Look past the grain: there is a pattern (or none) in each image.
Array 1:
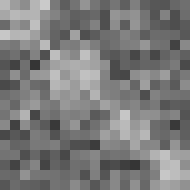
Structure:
blocks along the diagonal
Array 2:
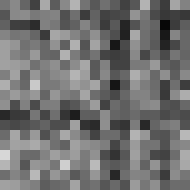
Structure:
bands of rows crossing bands of columns
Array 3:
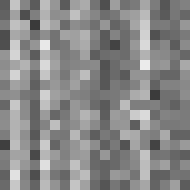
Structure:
bands of columns
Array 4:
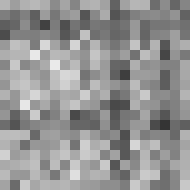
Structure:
bands of rows crossing bands of columns
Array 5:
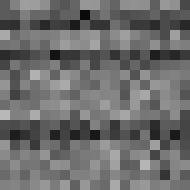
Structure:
bands of rows
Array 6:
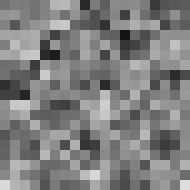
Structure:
a checkerboard
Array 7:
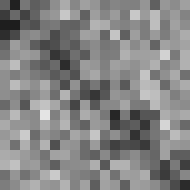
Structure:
blocks along the diagonal
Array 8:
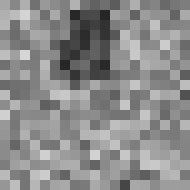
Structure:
one block
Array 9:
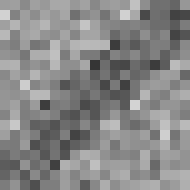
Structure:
a diagonal band
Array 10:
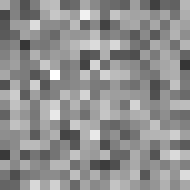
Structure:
only noise
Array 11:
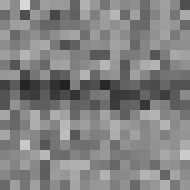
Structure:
one band of rows
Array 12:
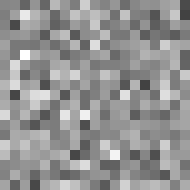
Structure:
only noise
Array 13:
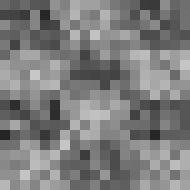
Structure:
a checkerboard
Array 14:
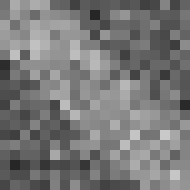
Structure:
a diagonal band
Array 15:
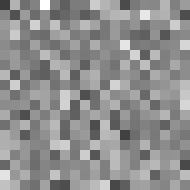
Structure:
only noise
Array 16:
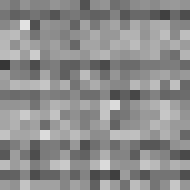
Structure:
bands of rows
